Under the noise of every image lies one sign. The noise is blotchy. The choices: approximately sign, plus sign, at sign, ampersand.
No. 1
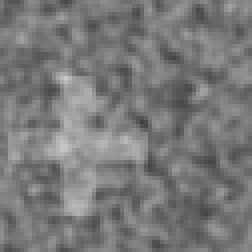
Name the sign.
plus sign
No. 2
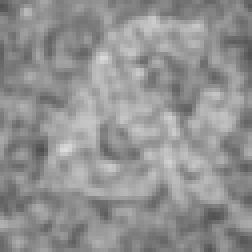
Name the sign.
ampersand
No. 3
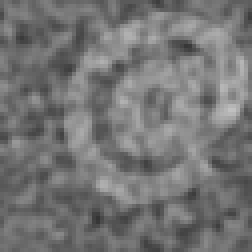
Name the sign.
at sign
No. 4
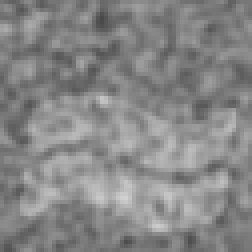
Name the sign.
approximately sign
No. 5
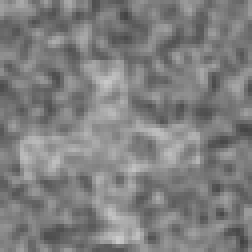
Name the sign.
plus sign
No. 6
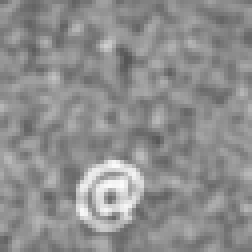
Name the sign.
at sign
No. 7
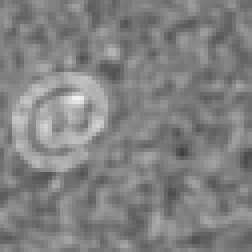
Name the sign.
at sign
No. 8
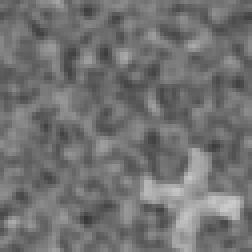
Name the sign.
plus sign
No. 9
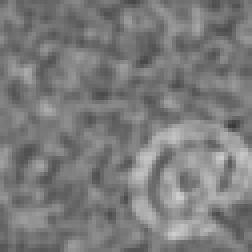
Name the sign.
at sign
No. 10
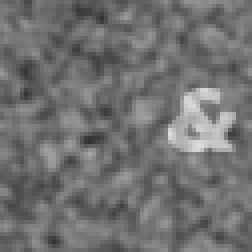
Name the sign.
ampersand
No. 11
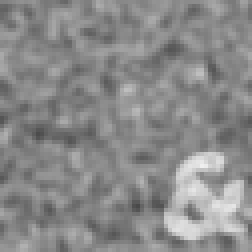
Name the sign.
ampersand
